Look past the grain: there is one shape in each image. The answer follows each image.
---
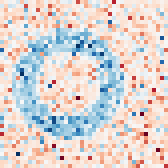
ring
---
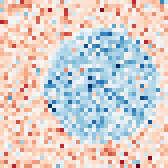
disc
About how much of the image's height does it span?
two thirds
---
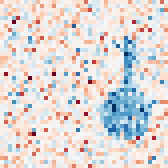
lollipop
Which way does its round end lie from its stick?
down
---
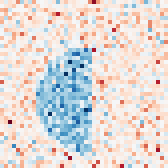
half disc
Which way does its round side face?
left
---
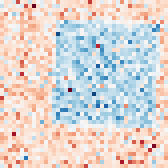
square
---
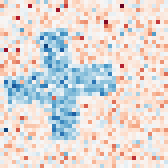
cross
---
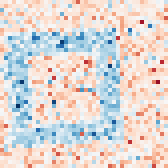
square frame
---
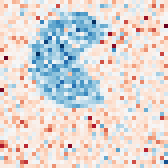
disc with a wedge cut out
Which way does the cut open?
right
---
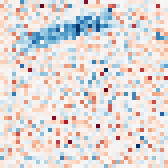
bar
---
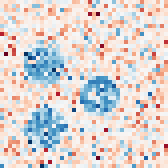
three dots
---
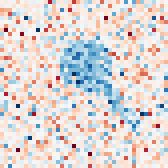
lollipop
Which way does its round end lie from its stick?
up and left
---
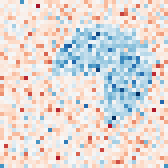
disc with a wedge cut out
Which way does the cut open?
down and left
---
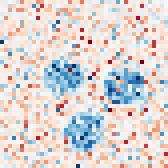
three dots
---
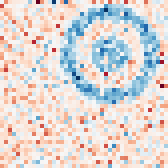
bullseye
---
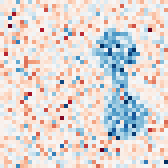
dumbbell
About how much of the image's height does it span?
two thirds
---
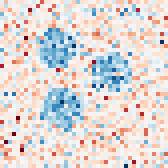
three dots
